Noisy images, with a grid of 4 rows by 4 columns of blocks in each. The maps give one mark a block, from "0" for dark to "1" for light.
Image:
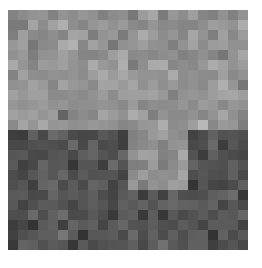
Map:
1 1 1 1
1 1 1 1
0 0 1 0
0 0 0 0
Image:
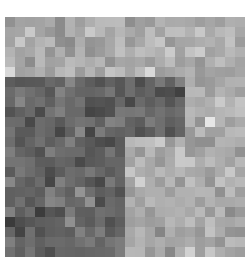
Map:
1 1 1 1
0 0 0 1
0 0 1 1
0 0 1 1
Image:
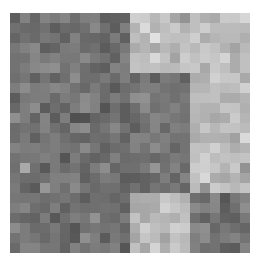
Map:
0 0 1 1
0 0 0 1
0 0 0 1
0 0 1 0
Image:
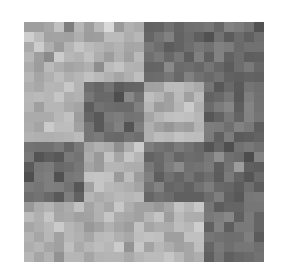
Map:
1 1 0 0
1 0 1 0
0 1 0 0
1 1 1 0
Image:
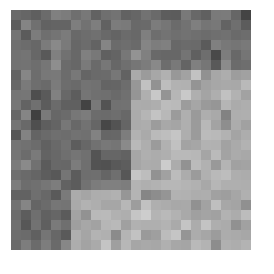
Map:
0 0 0 0
0 0 1 1
0 0 1 1
0 1 1 1
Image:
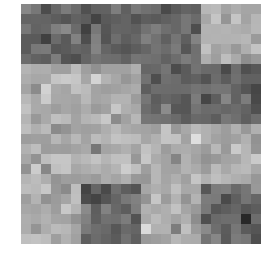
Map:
0 0 0 1
1 1 0 0
1 1 1 1
1 0 1 0
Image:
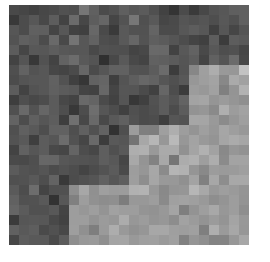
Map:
0 0 0 0
0 0 0 1
0 0 1 1
0 1 1 1
